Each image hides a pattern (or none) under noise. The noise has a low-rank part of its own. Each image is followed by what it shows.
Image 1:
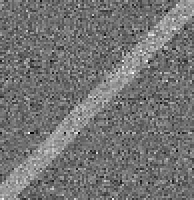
a diagonal band
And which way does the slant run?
bottom left to top right
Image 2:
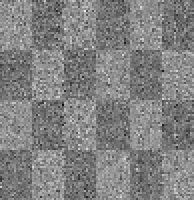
a checkerboard
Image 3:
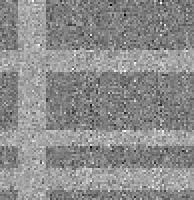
bands of rows crossing bands of columns
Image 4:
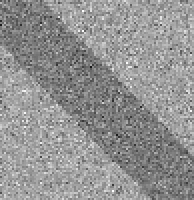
a diagonal band
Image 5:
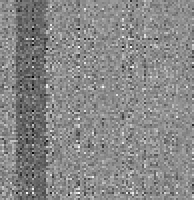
one band of columns
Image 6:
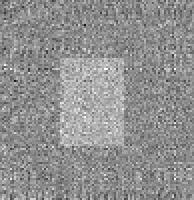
one block
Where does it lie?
centre
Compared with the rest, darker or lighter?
lighter
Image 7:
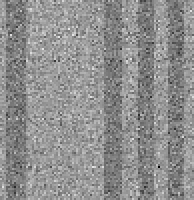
bands of columns
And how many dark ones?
4
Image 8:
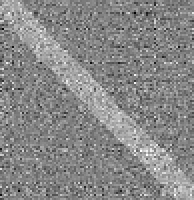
a diagonal band
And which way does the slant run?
top left to bottom right
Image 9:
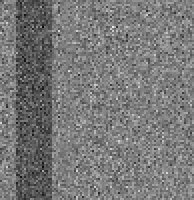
one band of columns
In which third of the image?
left
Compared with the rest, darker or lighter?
darker
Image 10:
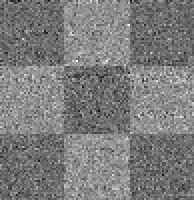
a checkerboard
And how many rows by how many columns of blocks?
3 by 3
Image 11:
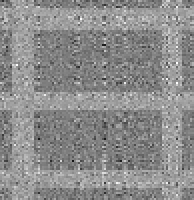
bands of rows crossing bands of columns
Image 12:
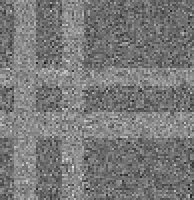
bands of rows crossing bands of columns
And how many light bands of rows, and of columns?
2 and 2
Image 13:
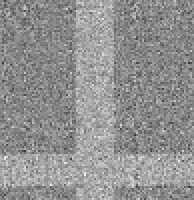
bands of rows crossing bands of columns
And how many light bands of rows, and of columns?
1 and 1
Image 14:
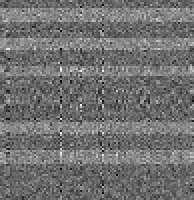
bands of rows
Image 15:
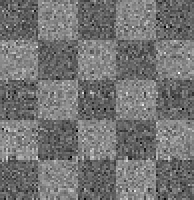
a checkerboard
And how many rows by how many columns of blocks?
5 by 5
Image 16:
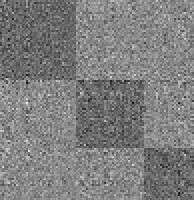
blocks along the diagonal
